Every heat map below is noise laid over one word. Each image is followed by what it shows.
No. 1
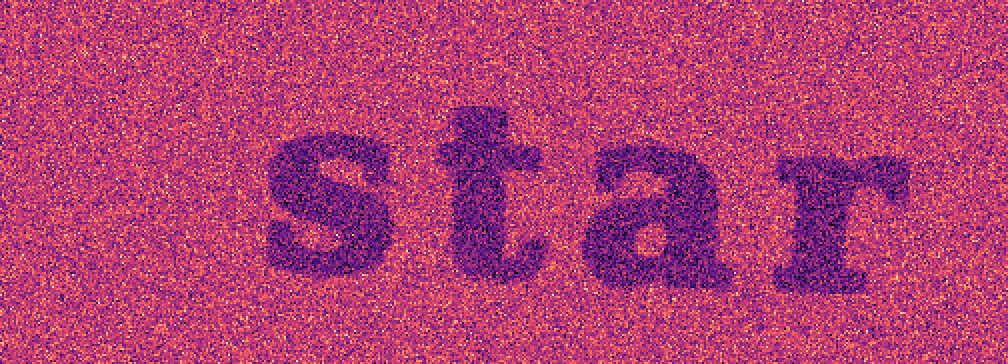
star
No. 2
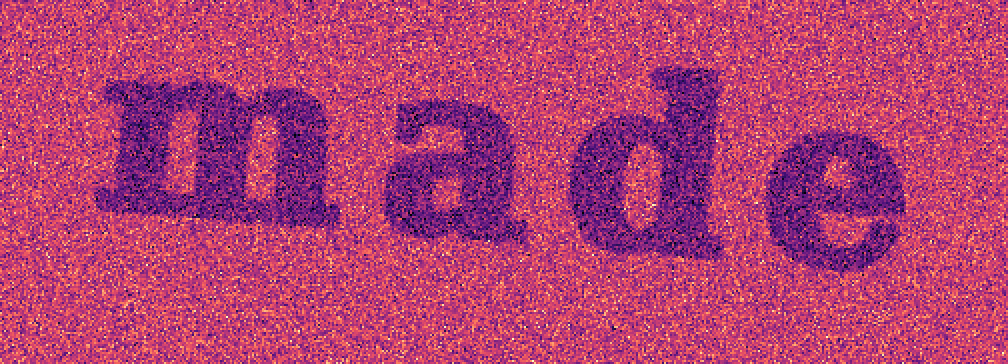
made
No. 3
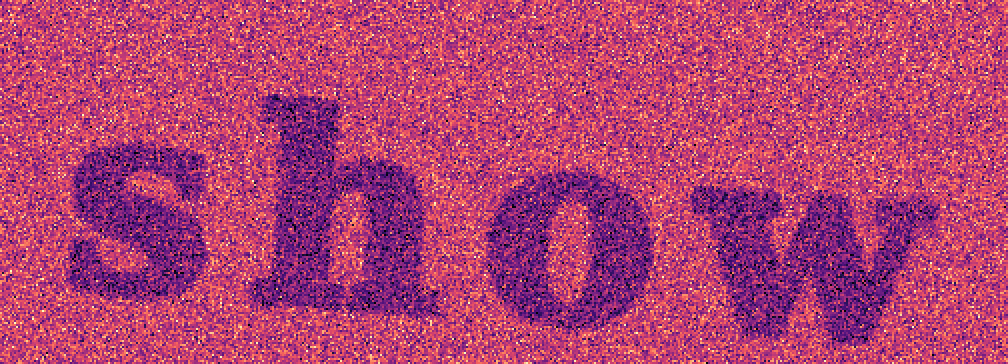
show
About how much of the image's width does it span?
nearly all
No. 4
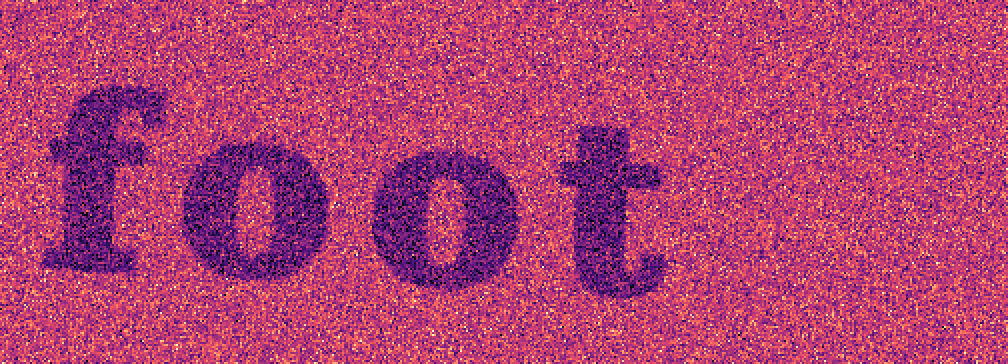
foot
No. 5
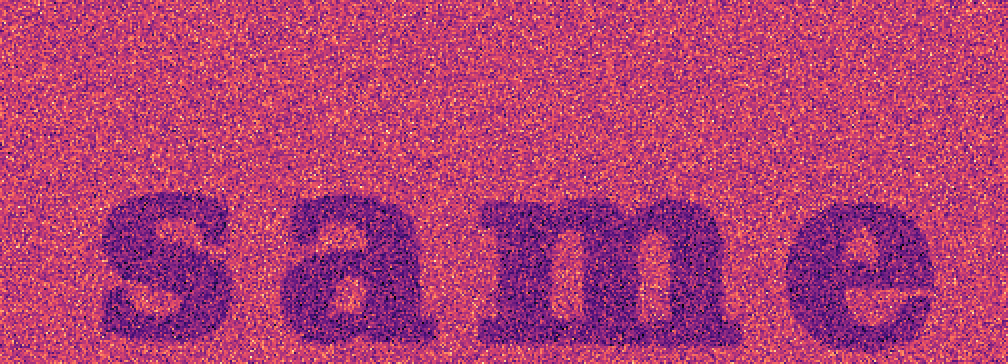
same
